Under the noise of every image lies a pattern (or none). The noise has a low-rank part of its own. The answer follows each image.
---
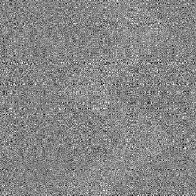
a wavy band
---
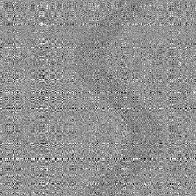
a wavy band
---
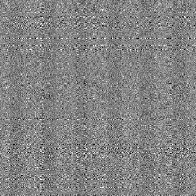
vertical stripes
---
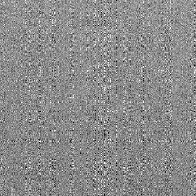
a smooth slope
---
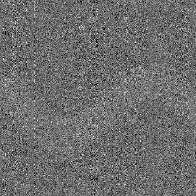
a wavy band
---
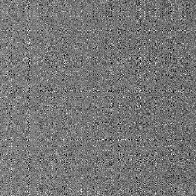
a smooth slope
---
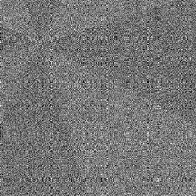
spokes from one point
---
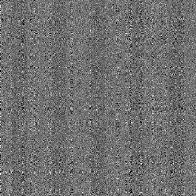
vertical stripes
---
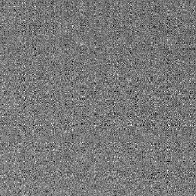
a smooth slope
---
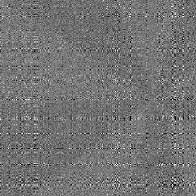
spokes from one point
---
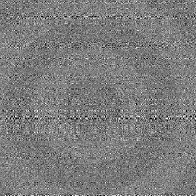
rings round one point
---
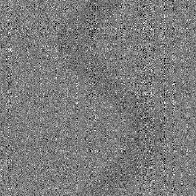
a wavy band
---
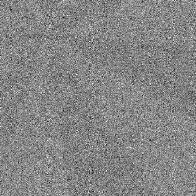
spokes from one point
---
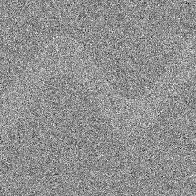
a wavy band
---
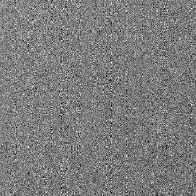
a smooth slope
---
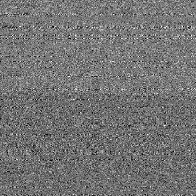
a sharp edge
